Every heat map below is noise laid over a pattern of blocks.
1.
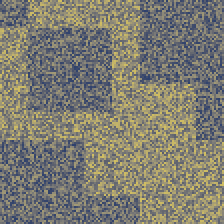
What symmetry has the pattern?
mirrored about the diagonal from the top left
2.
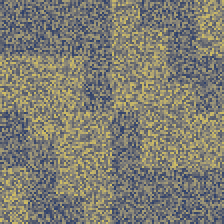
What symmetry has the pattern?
the same after a half turn
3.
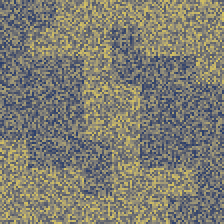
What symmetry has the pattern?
the same after a half turn
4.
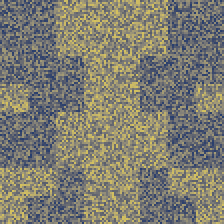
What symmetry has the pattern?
left and right mirror each other
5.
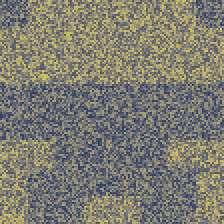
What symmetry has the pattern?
left and right mirror each other
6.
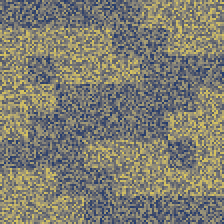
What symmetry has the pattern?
the same after a half turn
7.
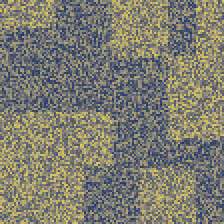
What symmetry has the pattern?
no symmetry
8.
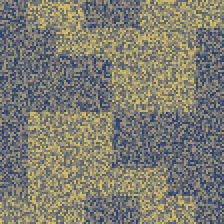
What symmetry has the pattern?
the same after a half turn
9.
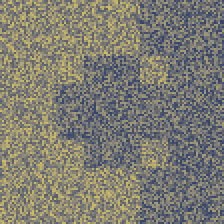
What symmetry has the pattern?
top and bottom mirror each other
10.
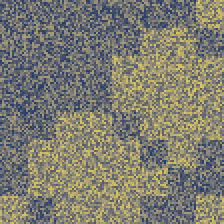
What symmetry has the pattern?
mirrored about the diagonal from the top left
